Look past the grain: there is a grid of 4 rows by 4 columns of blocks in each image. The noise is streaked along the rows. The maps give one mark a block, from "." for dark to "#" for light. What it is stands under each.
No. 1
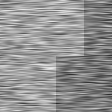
###.
###.
##..
##..
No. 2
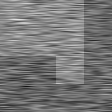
###.
###.
..#.
....
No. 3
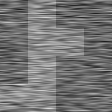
.#..
.##.
.#..
##..
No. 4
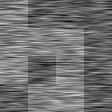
#...
###.
#.#.
.##.
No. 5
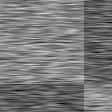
###.
###.
###.
...#
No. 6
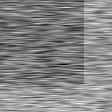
...#
...#
...#
####
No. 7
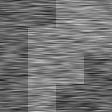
..##
.###
.##.
.#..
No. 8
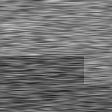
####
####
...#
....
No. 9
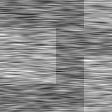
...#
##..
##.#
...#
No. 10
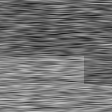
....
....
###.
####
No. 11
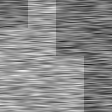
.#..
##..
###.
###.
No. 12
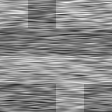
#.##
....
####
..#.
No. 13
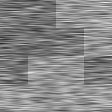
..##
...#
.##.
####
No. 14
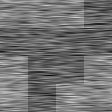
###.
....
#..#
#.##
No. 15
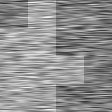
.#..
##..
###.
##..
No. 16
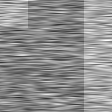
#..#
...#
...#
...#
